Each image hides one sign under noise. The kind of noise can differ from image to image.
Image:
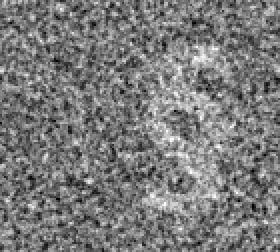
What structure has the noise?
blotchy
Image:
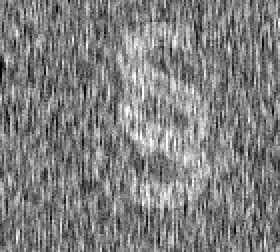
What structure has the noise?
streaked along the columns
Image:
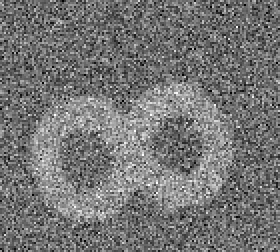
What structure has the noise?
independent entries
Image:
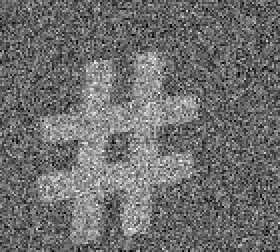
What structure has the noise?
independent entries
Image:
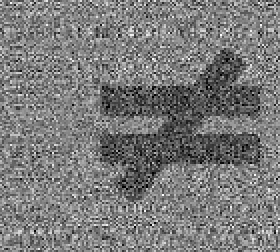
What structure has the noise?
low rank plus noise
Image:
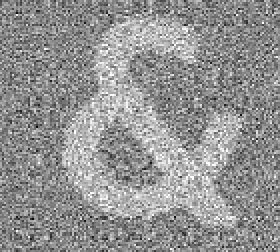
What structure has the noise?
low rank plus noise
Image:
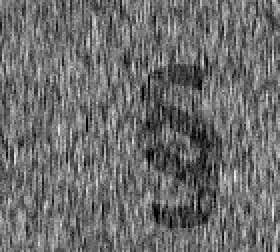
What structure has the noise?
streaked along the columns
